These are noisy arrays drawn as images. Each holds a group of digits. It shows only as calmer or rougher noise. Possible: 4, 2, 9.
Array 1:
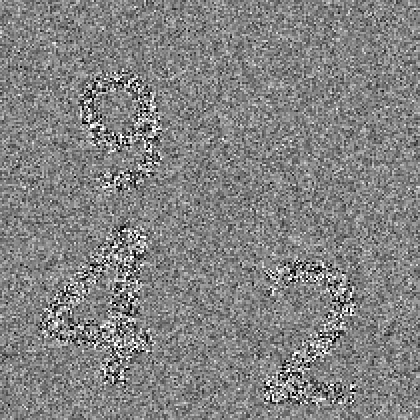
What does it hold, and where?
top left: 9; bottom left: 4; bottom right: 2
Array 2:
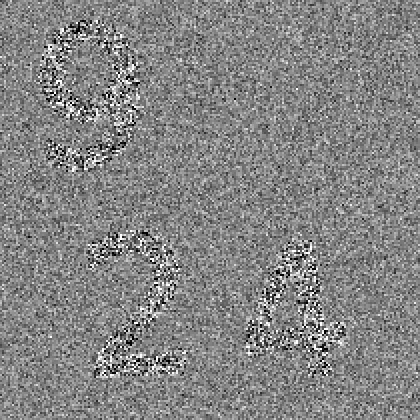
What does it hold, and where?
top left: 9; bottom left: 2; bottom right: 4
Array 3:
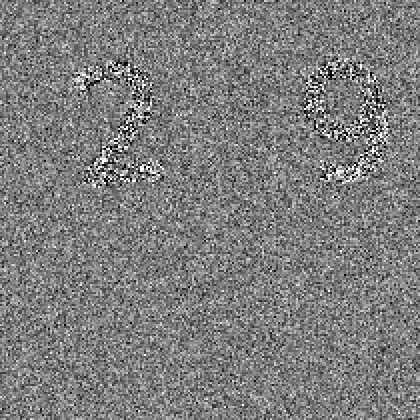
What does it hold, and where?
top left: 2; top right: 9
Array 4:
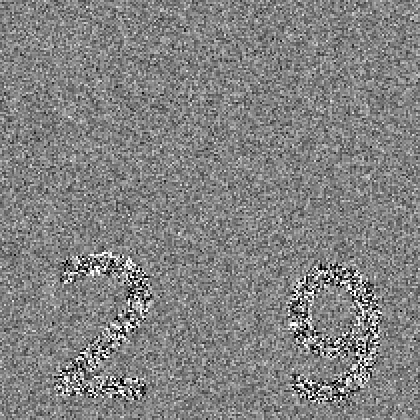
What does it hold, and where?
bottom left: 2; bottom right: 9
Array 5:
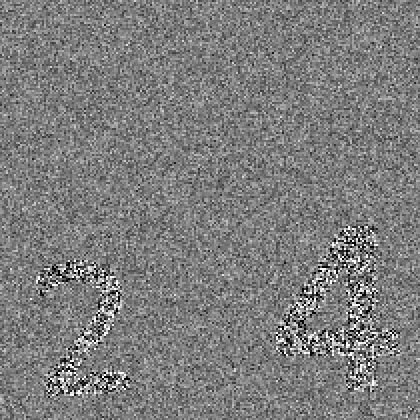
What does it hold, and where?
bottom left: 2; bottom right: 4
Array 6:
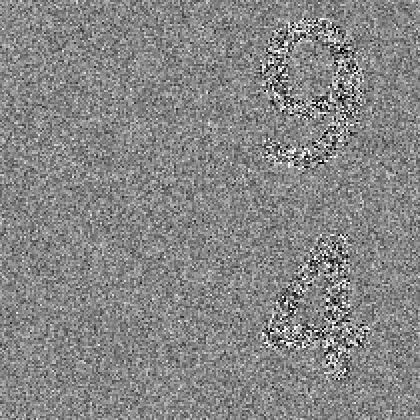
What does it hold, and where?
top right: 9; bottom right: 4
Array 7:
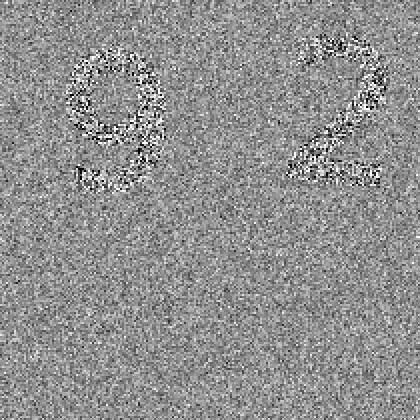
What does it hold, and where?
top left: 9; top right: 2
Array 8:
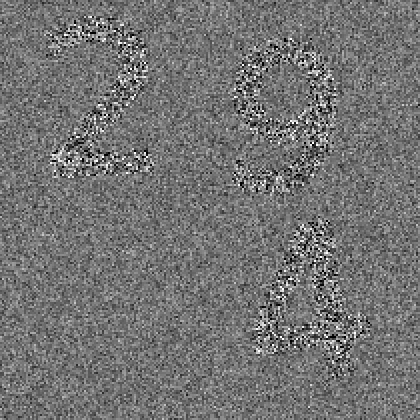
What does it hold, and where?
top left: 2; top right: 9; bottom right: 4
